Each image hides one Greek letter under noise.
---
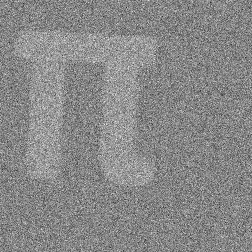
pi
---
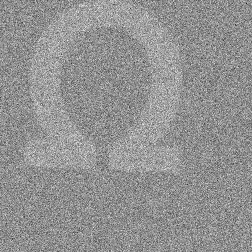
omega
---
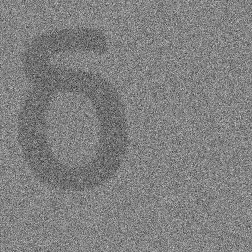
delta
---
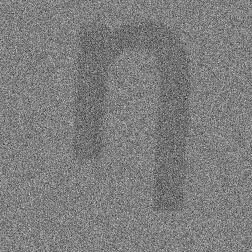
eta
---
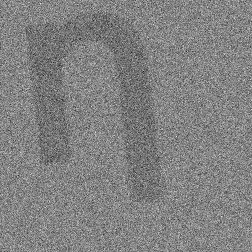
eta
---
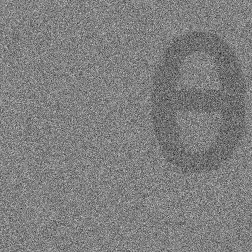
theta
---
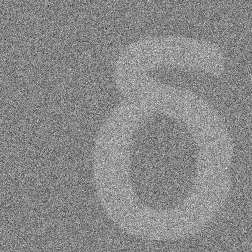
delta
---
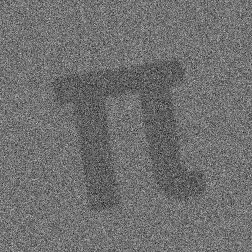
pi
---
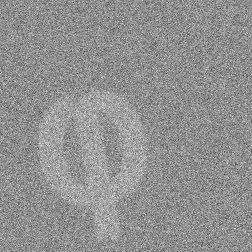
phi
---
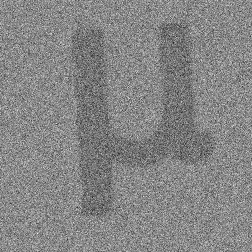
mu
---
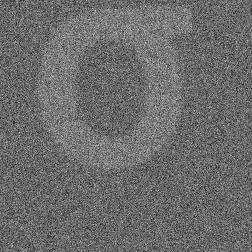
sigma
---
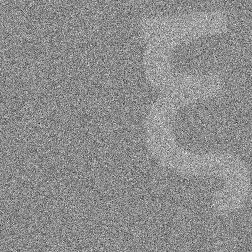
xi
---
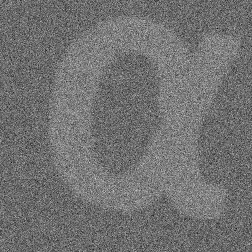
alpha
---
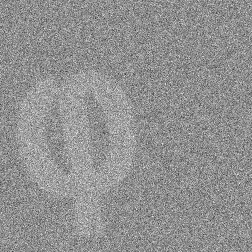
phi
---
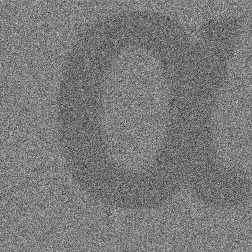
alpha
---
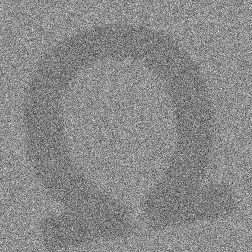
omega
